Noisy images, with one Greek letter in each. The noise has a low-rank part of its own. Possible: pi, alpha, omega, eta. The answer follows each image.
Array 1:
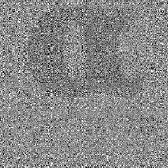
alpha
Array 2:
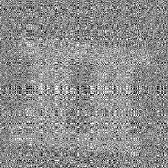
pi
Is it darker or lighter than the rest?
lighter
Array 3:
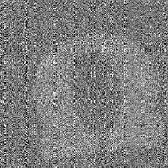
omega
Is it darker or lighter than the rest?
lighter
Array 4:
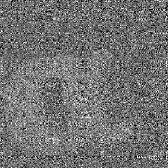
alpha
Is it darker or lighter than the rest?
lighter
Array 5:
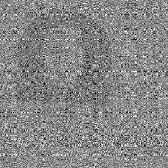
omega
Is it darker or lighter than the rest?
darker
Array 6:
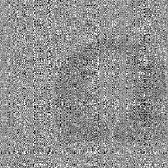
omega
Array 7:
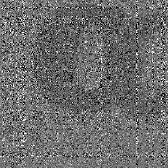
alpha
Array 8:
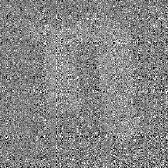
eta
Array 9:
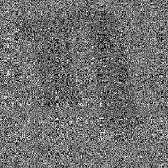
eta
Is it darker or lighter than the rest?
darker
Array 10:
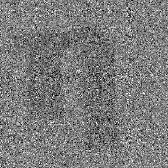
eta
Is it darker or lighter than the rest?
darker
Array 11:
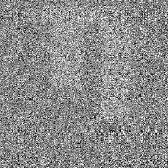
eta
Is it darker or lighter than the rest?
lighter
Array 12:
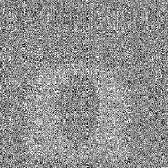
omega
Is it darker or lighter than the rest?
lighter
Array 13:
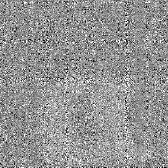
alpha
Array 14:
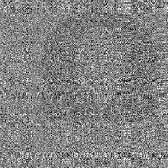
omega
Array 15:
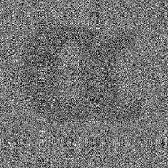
alpha
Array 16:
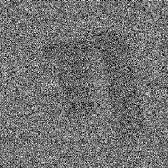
eta
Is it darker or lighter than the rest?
darker
